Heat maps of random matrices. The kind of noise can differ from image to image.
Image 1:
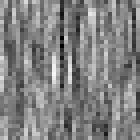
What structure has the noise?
streaked along the columns
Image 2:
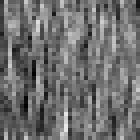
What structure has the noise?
streaked along the columns
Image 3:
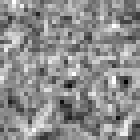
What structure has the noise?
blotchy
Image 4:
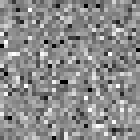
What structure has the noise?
heavy tails
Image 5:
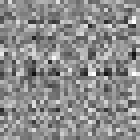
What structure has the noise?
low rank plus noise
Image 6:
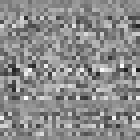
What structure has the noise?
rows of uneven size
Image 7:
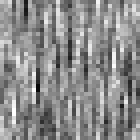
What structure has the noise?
streaked along the columns
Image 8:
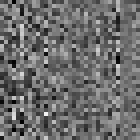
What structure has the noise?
columns of uneven size
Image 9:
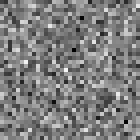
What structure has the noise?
independent entries
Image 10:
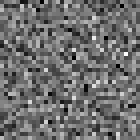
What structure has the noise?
independent entries
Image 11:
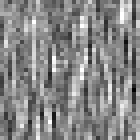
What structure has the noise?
streaked along the columns
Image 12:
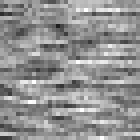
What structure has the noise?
streaked along the rows
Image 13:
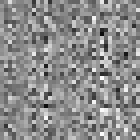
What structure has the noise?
columns of uneven size
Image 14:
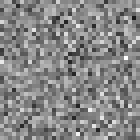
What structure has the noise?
independent entries
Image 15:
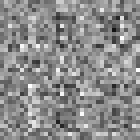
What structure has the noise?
low rank plus noise
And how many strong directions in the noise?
two
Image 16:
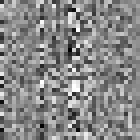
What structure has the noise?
columns of uneven size
